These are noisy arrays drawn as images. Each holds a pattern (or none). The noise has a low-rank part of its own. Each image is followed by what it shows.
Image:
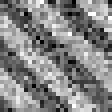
diagonal stripes
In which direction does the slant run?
top left to bottom right
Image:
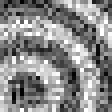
rings round one point
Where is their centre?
bottom left
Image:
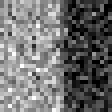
a sharp edge
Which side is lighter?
left
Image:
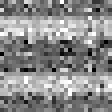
horizontal stripes
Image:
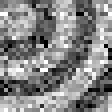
rings round one point
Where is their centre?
top left
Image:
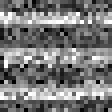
horizontal stripes
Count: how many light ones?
3
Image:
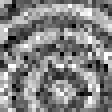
rings round one point
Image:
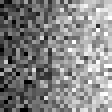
a smooth slope
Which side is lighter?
right
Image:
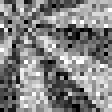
spokes from one point
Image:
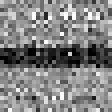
one horizontal stripe
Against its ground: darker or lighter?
darker
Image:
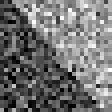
a sharp edge
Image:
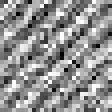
diagonal stripes
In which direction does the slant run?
bottom left to top right
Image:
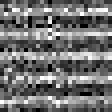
horizontal stripes
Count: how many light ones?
5
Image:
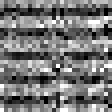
horizontal stripes
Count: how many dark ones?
5
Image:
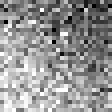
a smooth slope
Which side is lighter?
bottom left
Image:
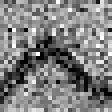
a wavy band
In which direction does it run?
left to right
